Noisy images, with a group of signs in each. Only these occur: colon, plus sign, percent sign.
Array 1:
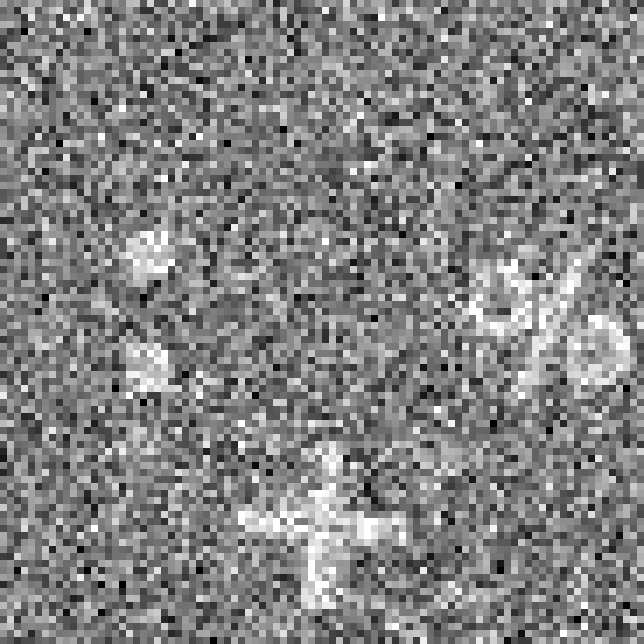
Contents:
middle left: colon; middle right: percent sign; bottom middle: plus sign
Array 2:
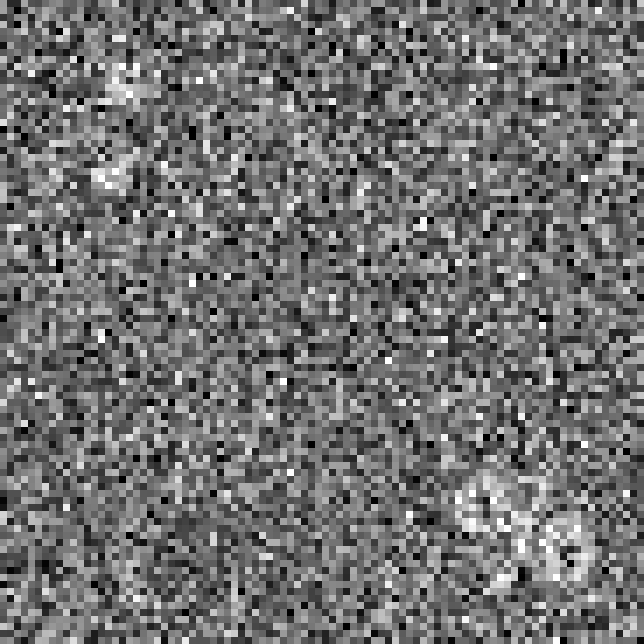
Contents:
top left: colon; bottom right: percent sign
